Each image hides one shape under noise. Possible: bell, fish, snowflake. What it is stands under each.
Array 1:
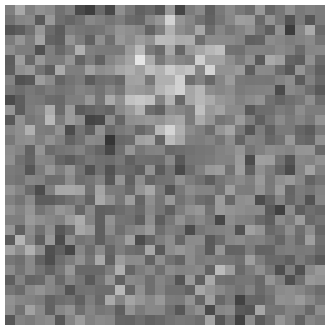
snowflake
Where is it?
top middle
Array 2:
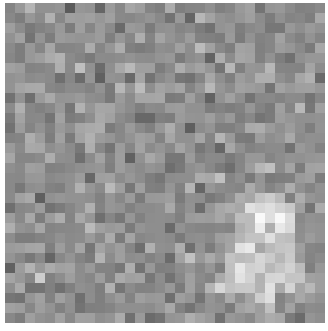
bell
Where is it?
bottom right
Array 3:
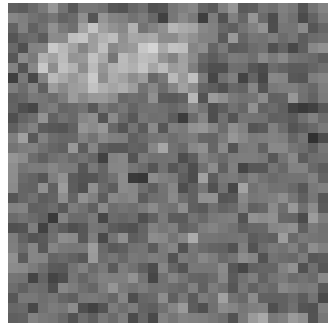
fish
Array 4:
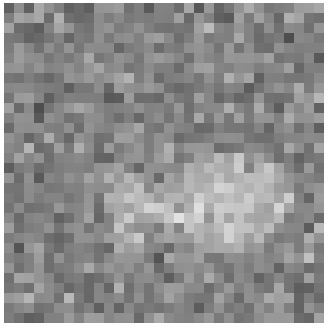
fish
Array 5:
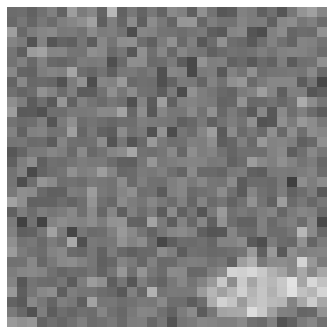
fish
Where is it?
bottom right
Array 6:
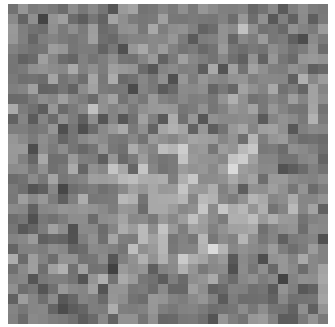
snowflake
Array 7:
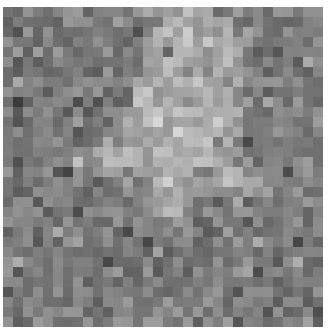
bell
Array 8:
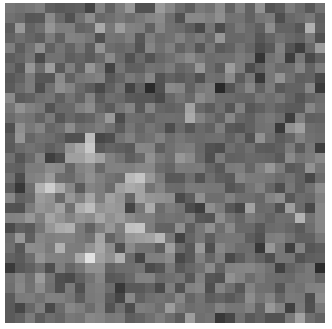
snowflake
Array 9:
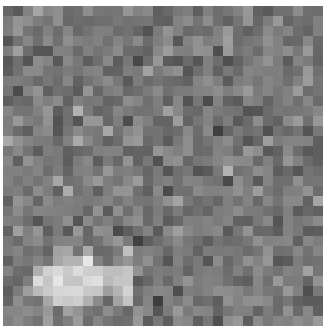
fish
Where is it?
bottom left
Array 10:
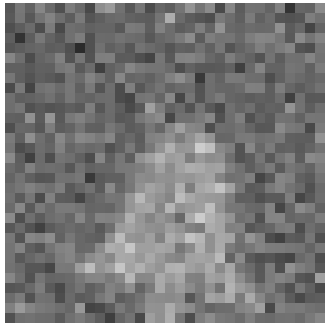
bell
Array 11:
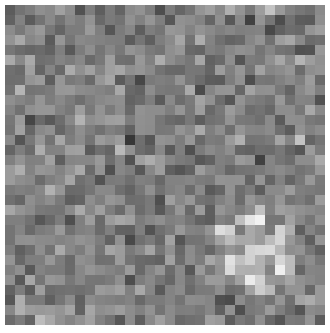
snowflake
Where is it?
bottom right
